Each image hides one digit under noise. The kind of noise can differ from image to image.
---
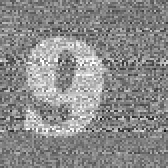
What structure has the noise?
rows of uneven size
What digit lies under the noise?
9
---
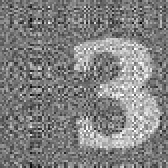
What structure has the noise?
low rank plus noise
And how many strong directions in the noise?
two
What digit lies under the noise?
3
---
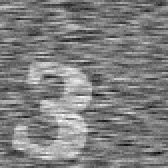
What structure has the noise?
streaked along the rows
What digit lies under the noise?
3
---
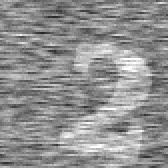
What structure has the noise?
streaked along the rows
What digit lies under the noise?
2
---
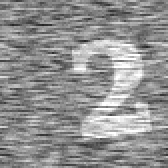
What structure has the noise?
streaked along the rows
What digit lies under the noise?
2
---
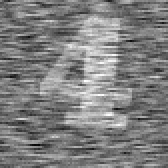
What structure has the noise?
streaked along the rows
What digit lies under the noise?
4
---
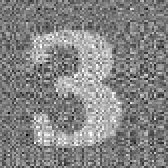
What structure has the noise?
low rank plus noise
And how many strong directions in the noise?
two
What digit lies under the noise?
3
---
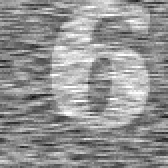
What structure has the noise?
streaked along the rows
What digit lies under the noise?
6
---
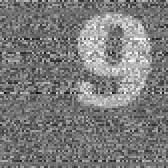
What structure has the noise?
rows of uneven size
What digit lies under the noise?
9
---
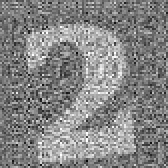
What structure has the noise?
low rank plus noise
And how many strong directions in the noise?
three or four
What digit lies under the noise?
2
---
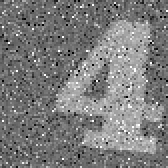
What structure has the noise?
heavy tails
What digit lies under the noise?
4
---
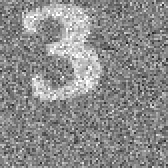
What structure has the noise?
independent entries
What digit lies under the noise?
3
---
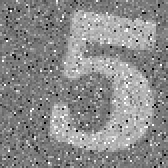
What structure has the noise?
heavy tails
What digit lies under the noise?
5
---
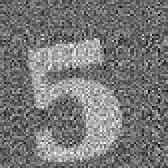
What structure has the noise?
low rank plus noise
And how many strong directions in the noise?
three or four
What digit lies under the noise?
5
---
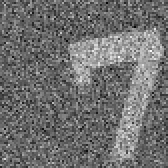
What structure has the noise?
independent entries
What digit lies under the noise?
7
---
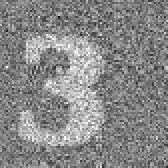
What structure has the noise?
low rank plus noise
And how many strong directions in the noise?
five to eight
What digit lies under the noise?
3
